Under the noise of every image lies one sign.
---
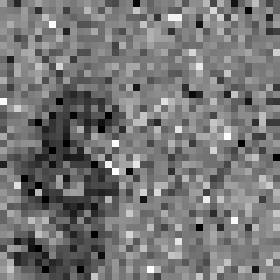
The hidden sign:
section sign
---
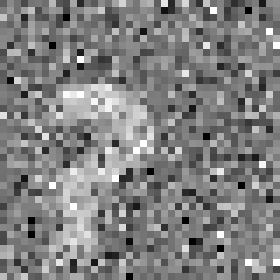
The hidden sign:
question mark
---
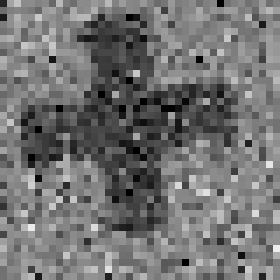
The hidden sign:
plus sign
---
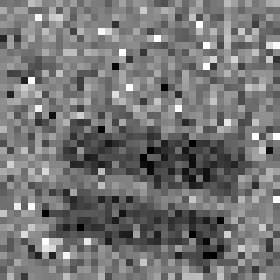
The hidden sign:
equals sign
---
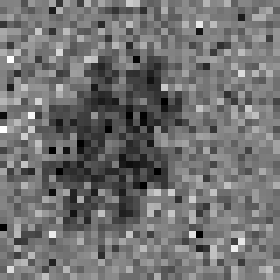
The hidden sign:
hash sign
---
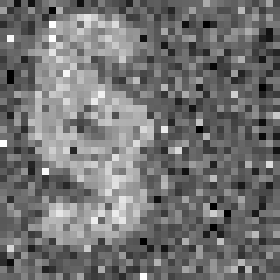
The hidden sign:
section sign
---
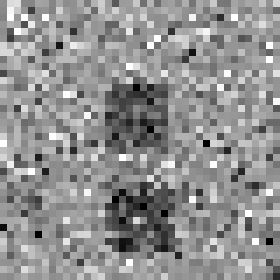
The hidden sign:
colon
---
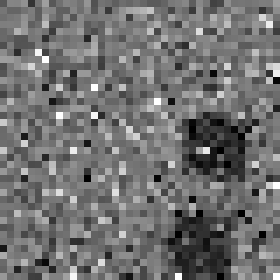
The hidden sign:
colon
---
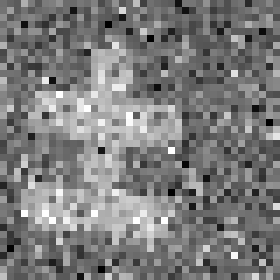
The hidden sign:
plus-minus sign
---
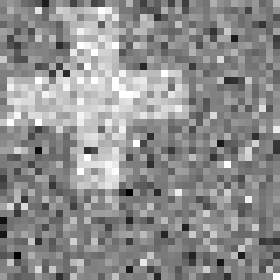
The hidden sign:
plus sign
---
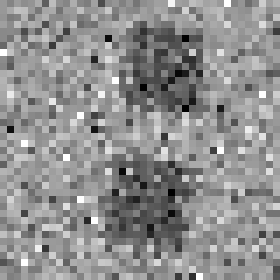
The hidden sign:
colon
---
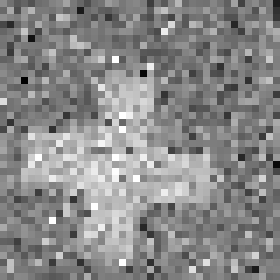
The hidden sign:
plus sign
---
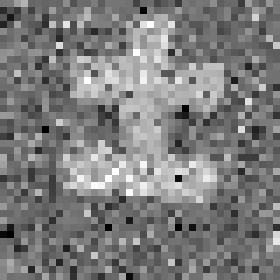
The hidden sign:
plus-minus sign
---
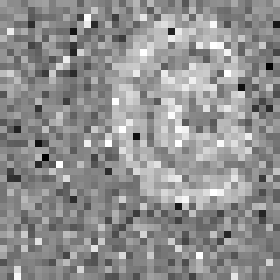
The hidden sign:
at sign
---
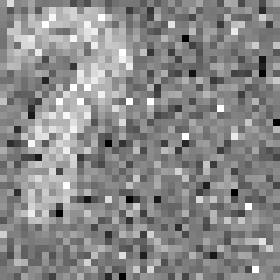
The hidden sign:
question mark
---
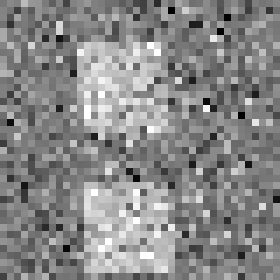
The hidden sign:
colon
